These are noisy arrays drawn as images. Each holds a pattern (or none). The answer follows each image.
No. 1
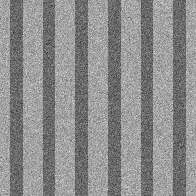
vertical stripes
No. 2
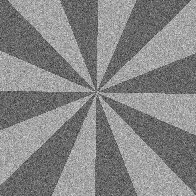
spokes from one point
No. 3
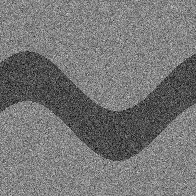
a wavy band
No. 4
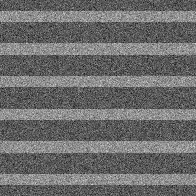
horizontal stripes
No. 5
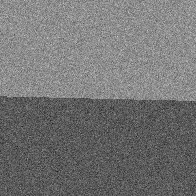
a sharp edge
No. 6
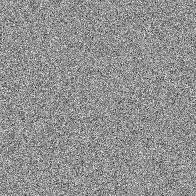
only noise
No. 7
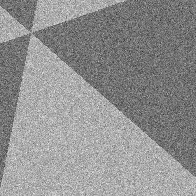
spokes from one point
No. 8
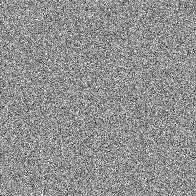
only noise
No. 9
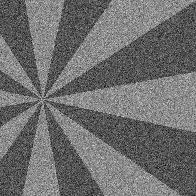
spokes from one point
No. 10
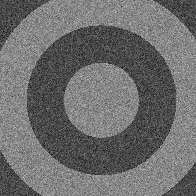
rings round one point
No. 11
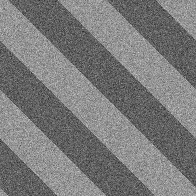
diagonal stripes
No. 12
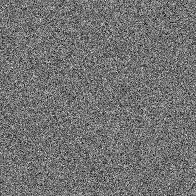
only noise
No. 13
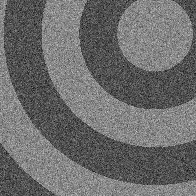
rings round one point
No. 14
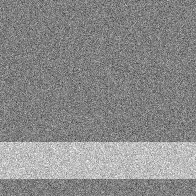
one horizontal stripe
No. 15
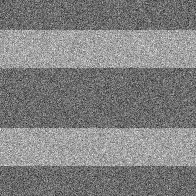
horizontal stripes
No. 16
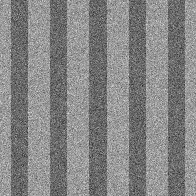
vertical stripes
